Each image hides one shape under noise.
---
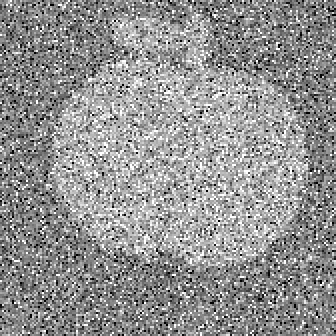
apple
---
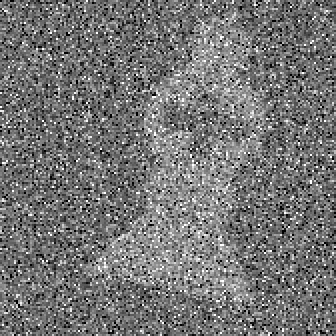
chess bishop
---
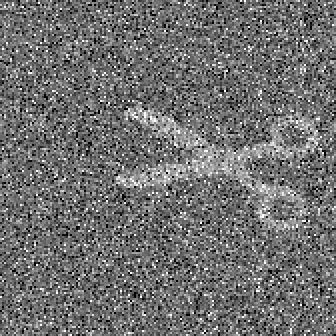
pair of scissors
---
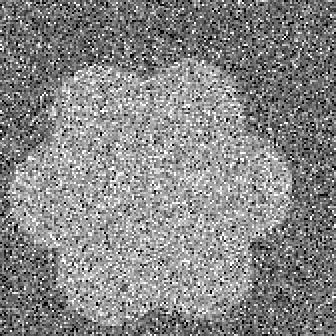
flower
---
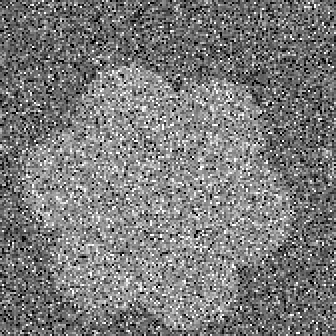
flower
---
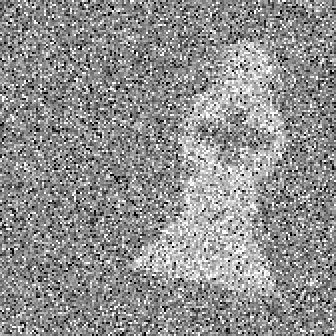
chess bishop
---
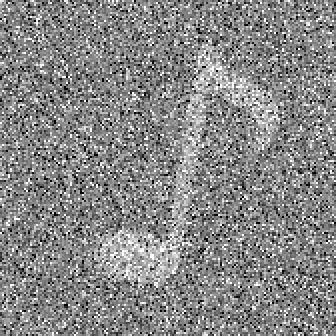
musical note
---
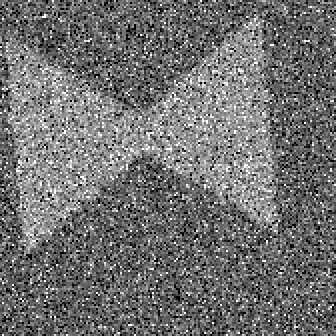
bow tie
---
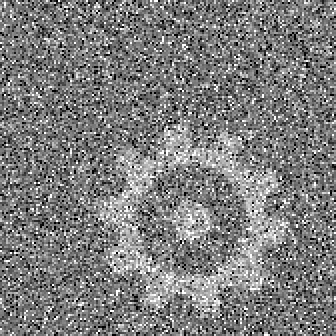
gear
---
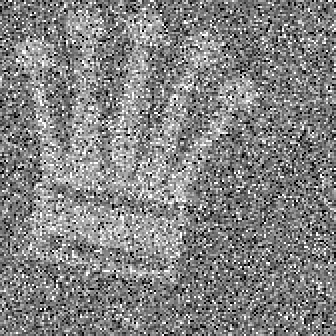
chess queen
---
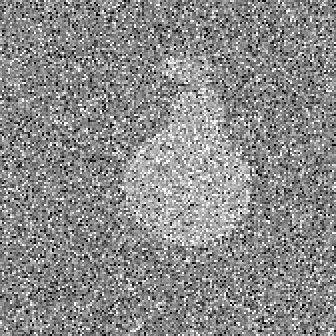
pear
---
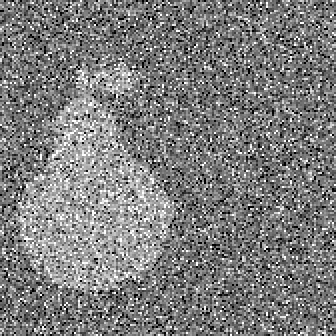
pear
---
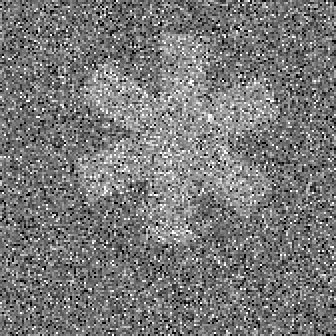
asterisk
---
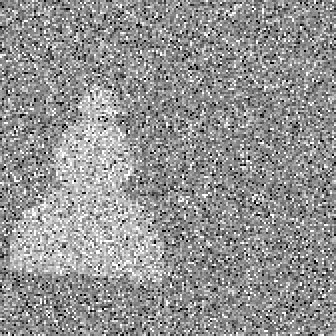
chess pawn
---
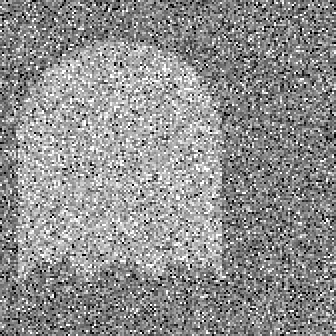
ghost
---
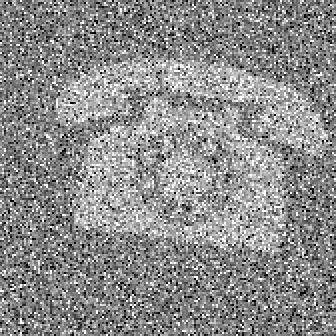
telephone
